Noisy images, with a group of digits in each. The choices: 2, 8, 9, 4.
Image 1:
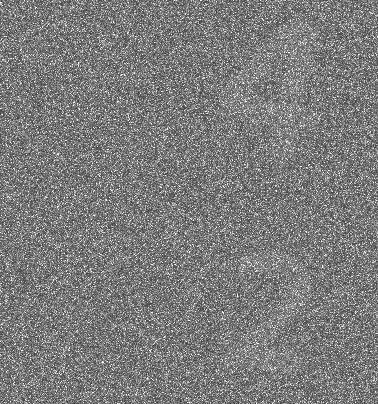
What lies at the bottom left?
nothing
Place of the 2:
bottom right
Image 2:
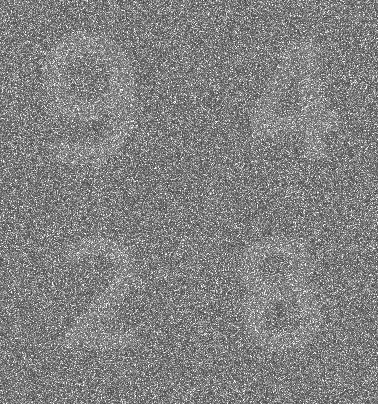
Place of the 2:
bottom left
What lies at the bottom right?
8
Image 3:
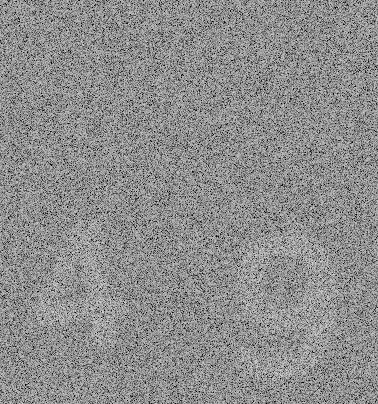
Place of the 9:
bottom right
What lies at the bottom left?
4
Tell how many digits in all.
2
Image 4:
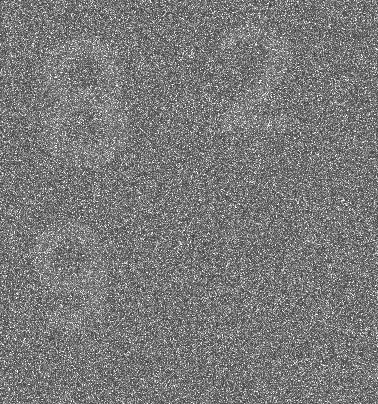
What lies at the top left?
8
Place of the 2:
top right
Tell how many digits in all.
3
